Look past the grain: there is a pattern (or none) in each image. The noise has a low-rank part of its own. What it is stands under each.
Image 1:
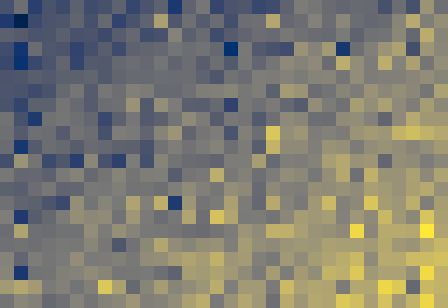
a smooth slope
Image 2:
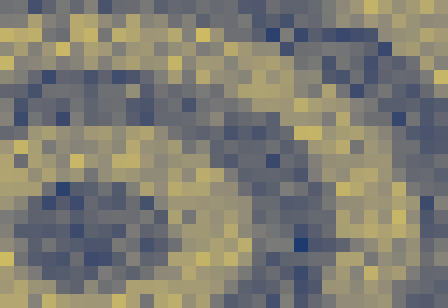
rings round one point
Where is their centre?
bottom left
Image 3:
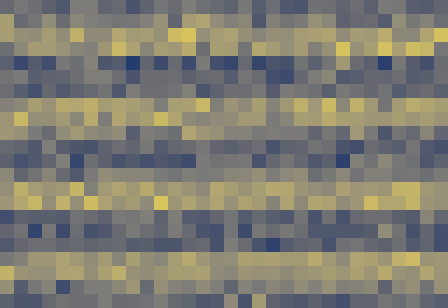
horizontal stripes
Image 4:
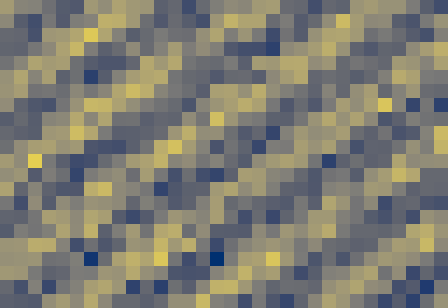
diagonal stripes
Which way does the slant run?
bottom left to top right
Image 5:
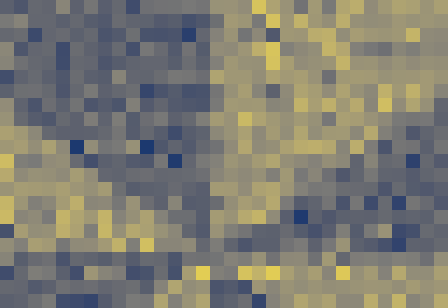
spokes from one point
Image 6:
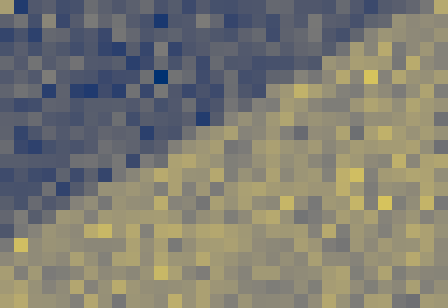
a sharp edge
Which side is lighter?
bottom right
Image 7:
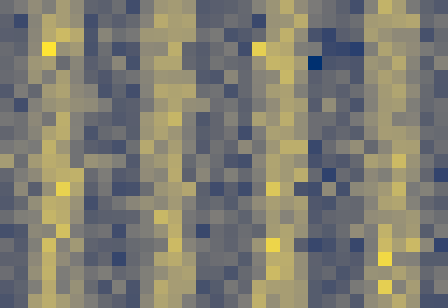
vertical stripes
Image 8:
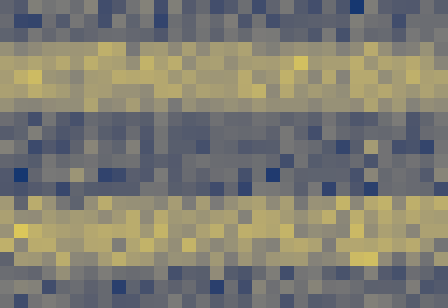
horizontal stripes
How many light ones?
2
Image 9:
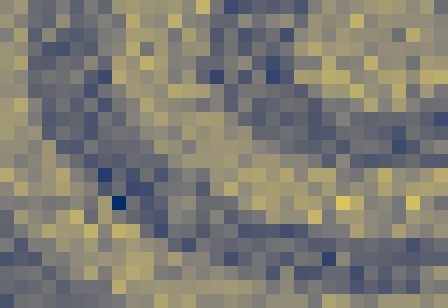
rings round one point
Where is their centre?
top right
